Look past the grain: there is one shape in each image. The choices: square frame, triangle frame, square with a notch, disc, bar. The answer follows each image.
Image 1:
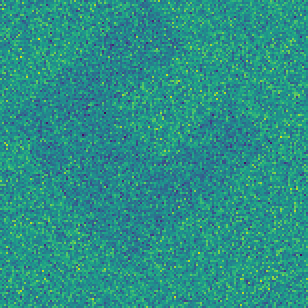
square with a notch
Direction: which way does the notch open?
up and right
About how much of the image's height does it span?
nearly all
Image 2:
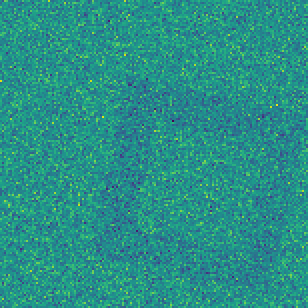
square frame
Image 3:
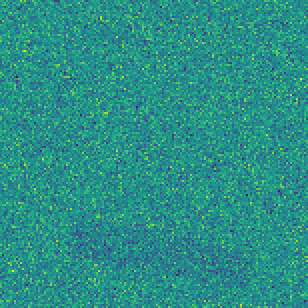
bar
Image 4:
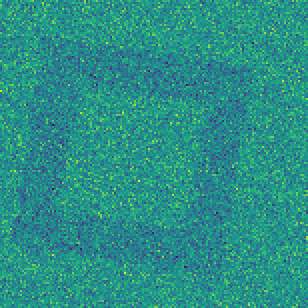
square frame
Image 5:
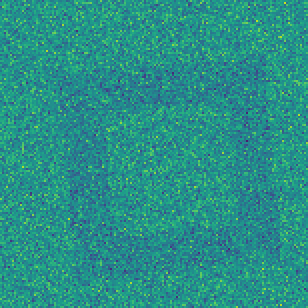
square frame
